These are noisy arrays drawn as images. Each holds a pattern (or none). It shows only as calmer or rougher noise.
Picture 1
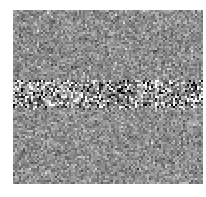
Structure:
one horizontal stripe
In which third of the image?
middle
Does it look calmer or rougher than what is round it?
rougher
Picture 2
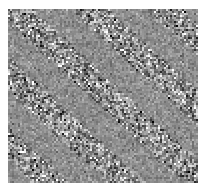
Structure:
diagonal stripes
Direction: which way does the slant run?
top left to bottom right
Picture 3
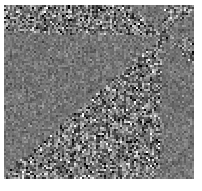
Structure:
spokes from one point
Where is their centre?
top right
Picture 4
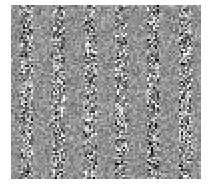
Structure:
vertical stripes
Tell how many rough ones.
6
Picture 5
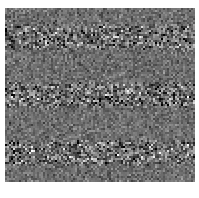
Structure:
horizontal stripes
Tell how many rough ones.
3
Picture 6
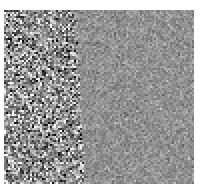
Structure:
a sharp edge
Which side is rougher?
left
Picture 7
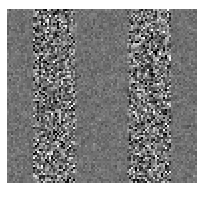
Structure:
vertical stripes
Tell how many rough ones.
2
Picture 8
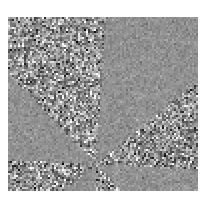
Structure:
spokes from one point
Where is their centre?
bottom middle
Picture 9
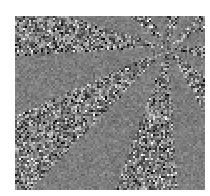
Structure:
spokes from one point
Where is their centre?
top right
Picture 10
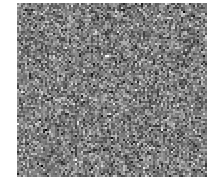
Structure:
only noise
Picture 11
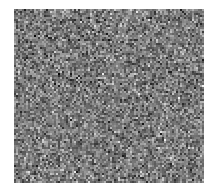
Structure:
only noise
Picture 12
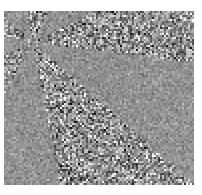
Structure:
spokes from one point
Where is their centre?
top left
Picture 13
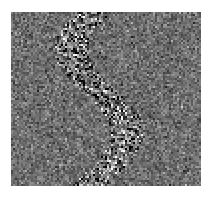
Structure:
a wavy band
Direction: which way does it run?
top to bottom
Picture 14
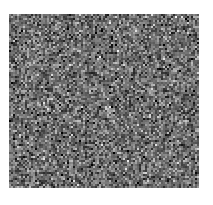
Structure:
only noise
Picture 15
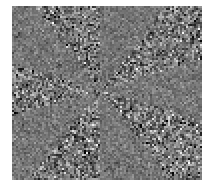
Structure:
spokes from one point
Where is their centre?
centre
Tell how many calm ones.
5
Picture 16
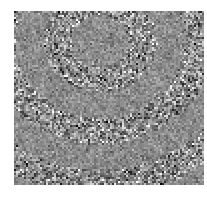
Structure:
rings round one point
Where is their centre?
top middle
